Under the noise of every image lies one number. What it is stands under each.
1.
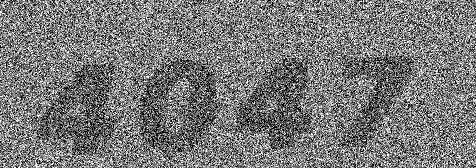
4047
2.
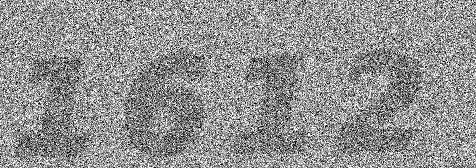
1612
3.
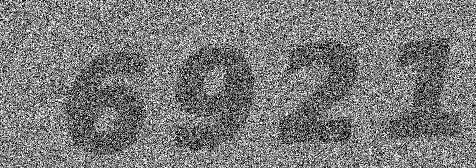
6921
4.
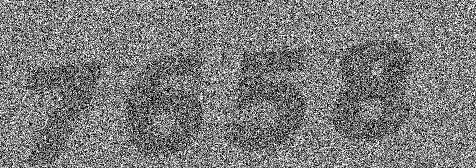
7658
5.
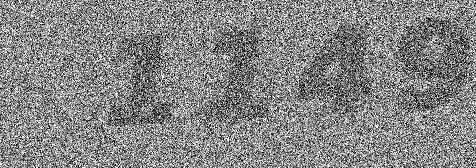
1149
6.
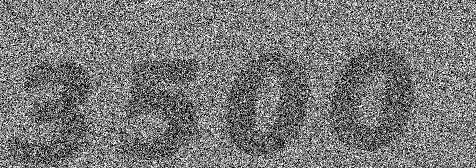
3500
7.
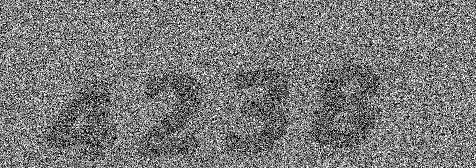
4238
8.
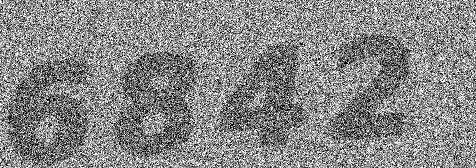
6842
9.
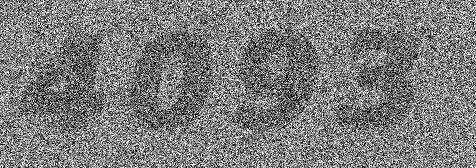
4093
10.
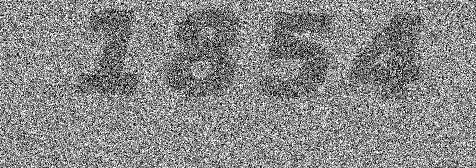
1854
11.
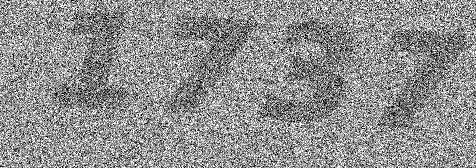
1737
